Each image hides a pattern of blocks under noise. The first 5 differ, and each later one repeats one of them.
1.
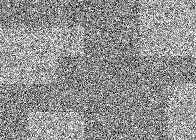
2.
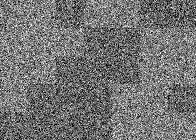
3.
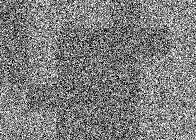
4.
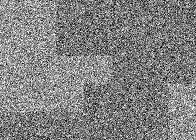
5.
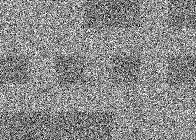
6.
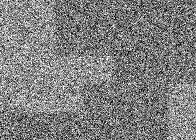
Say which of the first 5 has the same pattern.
4
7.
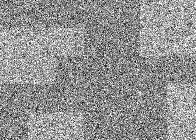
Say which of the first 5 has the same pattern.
1
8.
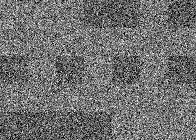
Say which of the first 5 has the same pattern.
5
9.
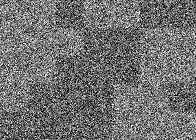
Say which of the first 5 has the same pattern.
2
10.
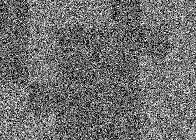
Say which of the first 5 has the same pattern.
3
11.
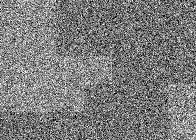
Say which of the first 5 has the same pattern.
4
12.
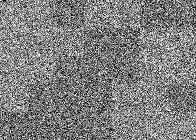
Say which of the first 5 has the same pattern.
2
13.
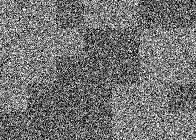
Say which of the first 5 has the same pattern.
2
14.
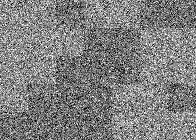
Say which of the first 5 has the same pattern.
2
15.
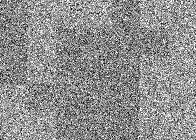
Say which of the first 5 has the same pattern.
3
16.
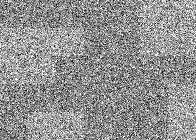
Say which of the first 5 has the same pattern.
1
